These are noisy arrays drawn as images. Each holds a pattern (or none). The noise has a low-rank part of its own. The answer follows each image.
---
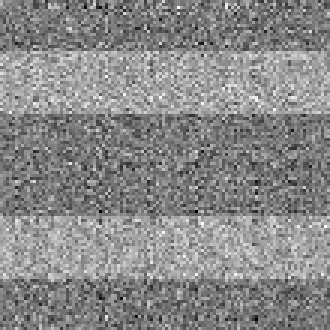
horizontal stripes
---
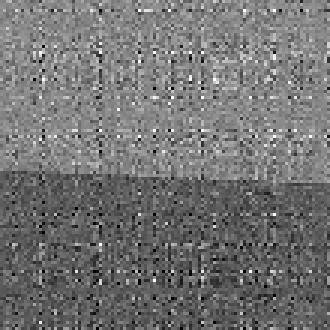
a sharp edge
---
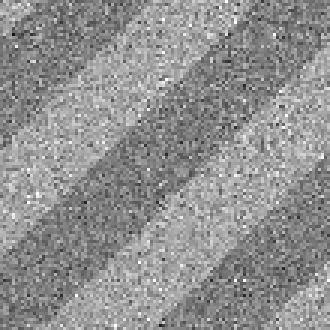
diagonal stripes
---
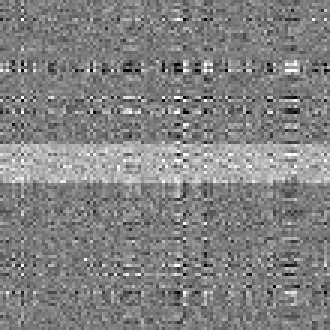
one horizontal stripe
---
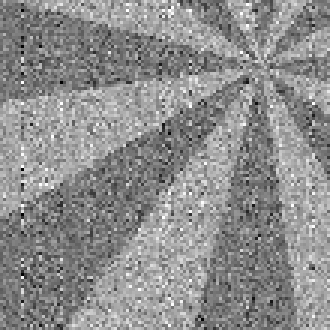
spokes from one point
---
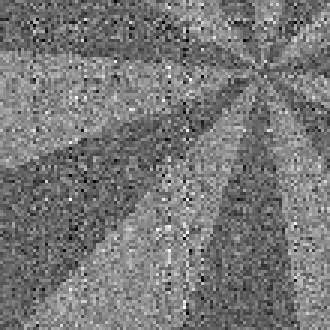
spokes from one point
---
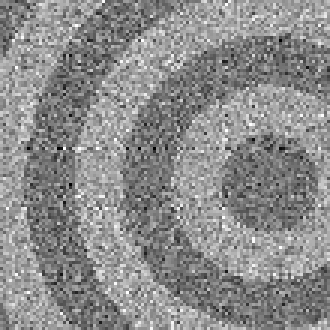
rings round one point
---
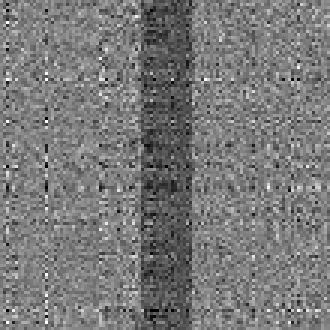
one vertical stripe
